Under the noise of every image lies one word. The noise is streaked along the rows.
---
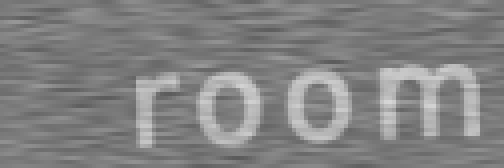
room
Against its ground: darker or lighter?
lighter
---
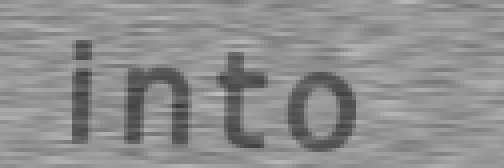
into
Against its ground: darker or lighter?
darker
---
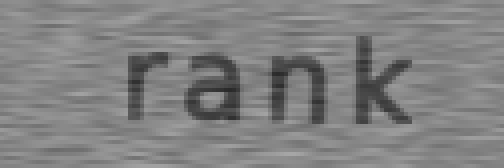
rank
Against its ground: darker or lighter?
darker
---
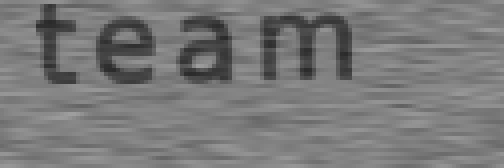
team
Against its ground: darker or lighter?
darker
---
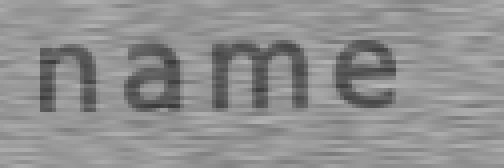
name
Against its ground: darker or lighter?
darker
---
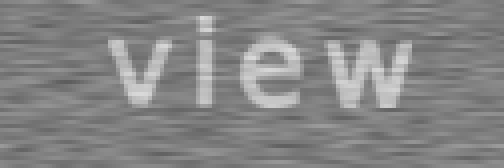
view
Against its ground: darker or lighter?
lighter
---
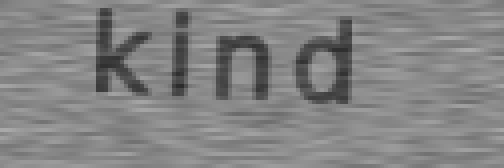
kind
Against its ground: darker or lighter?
darker
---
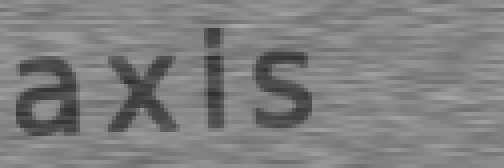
axis
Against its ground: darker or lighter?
darker
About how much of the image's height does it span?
two thirds
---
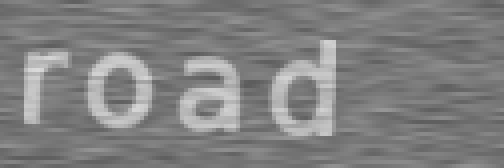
road
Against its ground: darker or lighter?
lighter
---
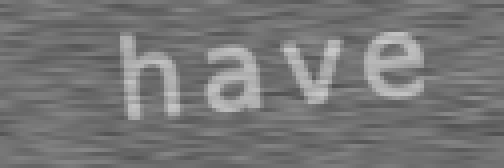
have
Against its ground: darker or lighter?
lighter
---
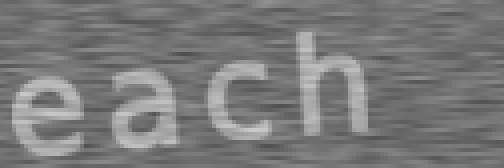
each
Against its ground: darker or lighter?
lighter
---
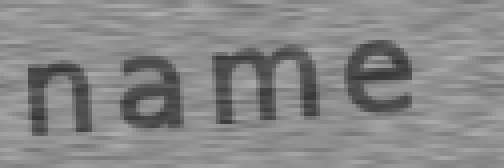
name
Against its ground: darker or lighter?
darker
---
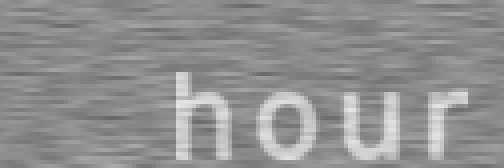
hour
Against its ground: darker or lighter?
lighter
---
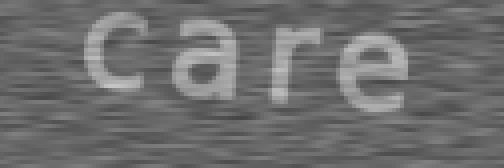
care
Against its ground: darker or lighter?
lighter
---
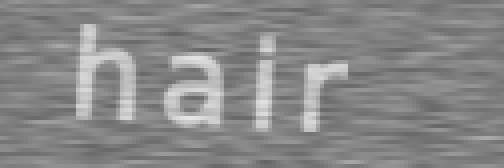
hair
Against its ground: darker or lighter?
lighter
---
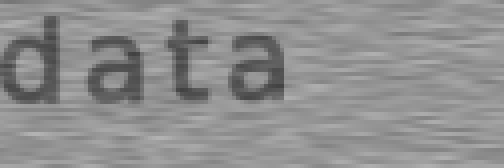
data
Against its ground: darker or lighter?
darker
